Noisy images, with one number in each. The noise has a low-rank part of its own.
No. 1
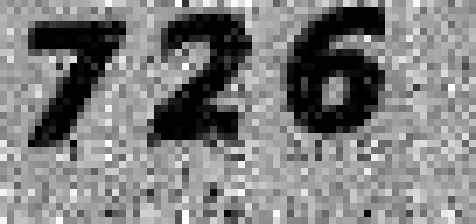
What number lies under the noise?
726
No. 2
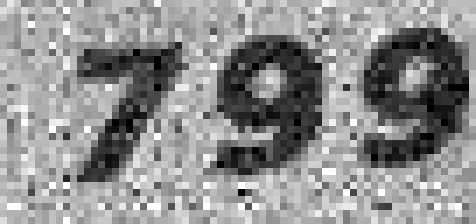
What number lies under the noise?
799
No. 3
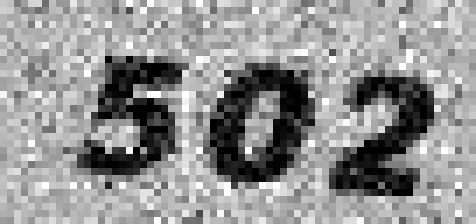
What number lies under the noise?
502
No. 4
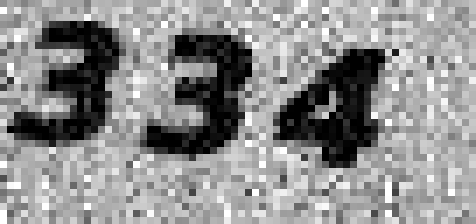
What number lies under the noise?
334
